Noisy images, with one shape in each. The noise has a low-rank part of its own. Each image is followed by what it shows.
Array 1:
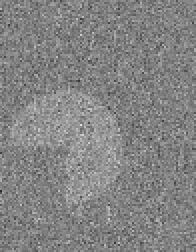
disc with a wedge cut out
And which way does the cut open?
down and left
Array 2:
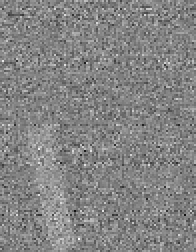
bar
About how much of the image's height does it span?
half
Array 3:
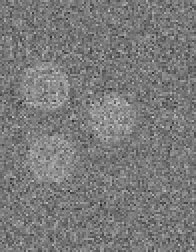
three dots
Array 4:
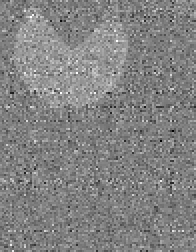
disc with a wedge cut out
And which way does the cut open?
up
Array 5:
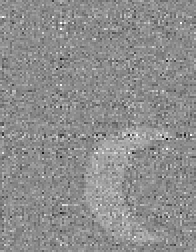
crescent
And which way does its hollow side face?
right
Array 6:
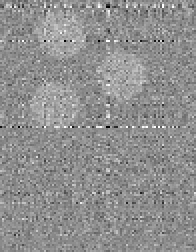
three dots
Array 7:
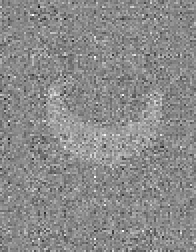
crescent
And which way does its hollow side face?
up
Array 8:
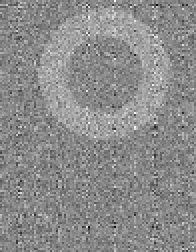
ring
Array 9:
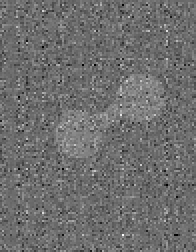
dumbbell
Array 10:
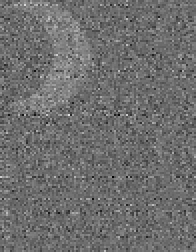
crescent
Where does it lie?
top left
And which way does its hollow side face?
left
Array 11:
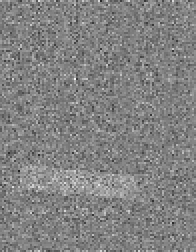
bar
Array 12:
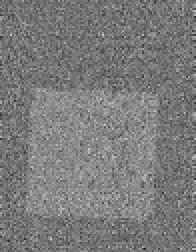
square
